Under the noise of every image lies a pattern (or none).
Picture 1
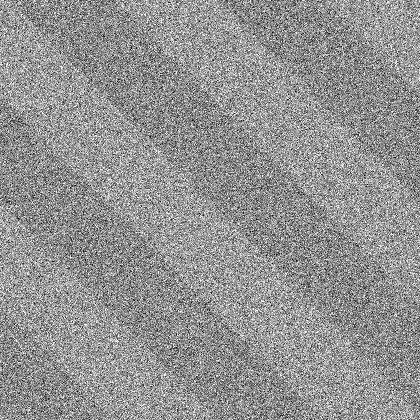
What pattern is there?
diagonal stripes
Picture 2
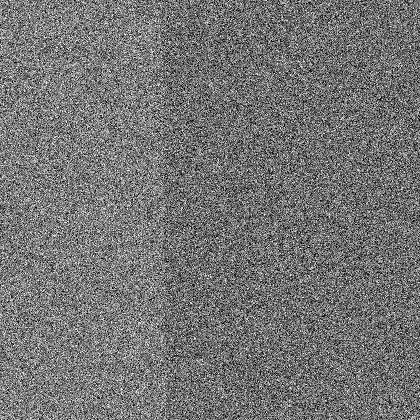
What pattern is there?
a sharp edge
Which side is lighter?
left
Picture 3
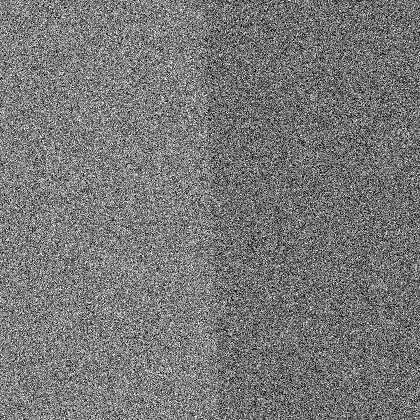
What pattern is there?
a sharp edge
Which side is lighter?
left
